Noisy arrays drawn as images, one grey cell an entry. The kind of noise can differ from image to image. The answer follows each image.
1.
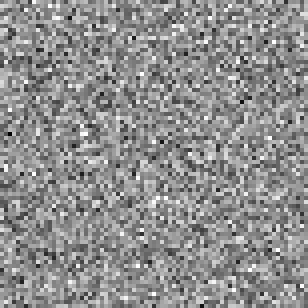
independent entries
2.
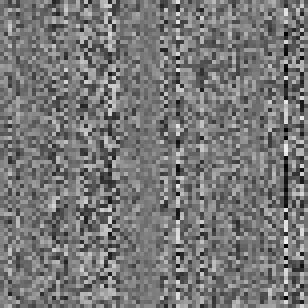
columns of uneven size
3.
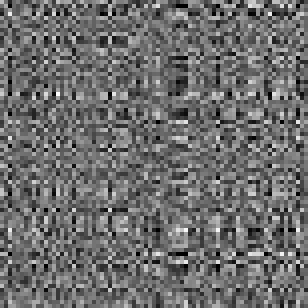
low rank plus noise
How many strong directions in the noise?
two
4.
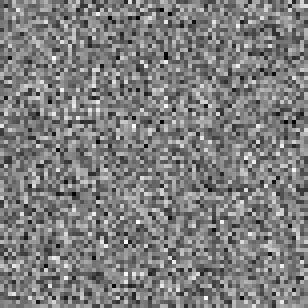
independent entries
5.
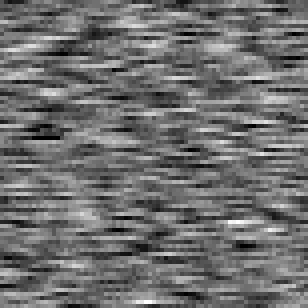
streaked along the rows
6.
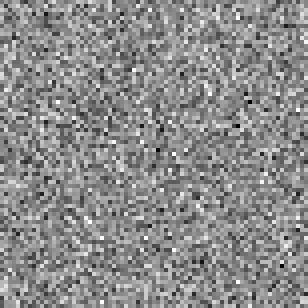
independent entries
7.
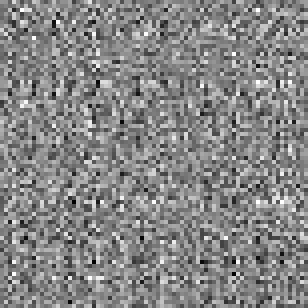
low rank plus noise
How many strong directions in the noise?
five to eight
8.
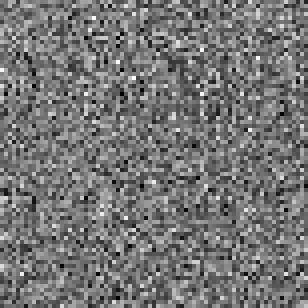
low rank plus noise
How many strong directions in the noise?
five to eight
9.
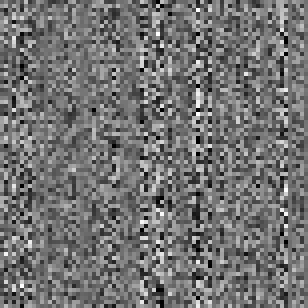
columns of uneven size
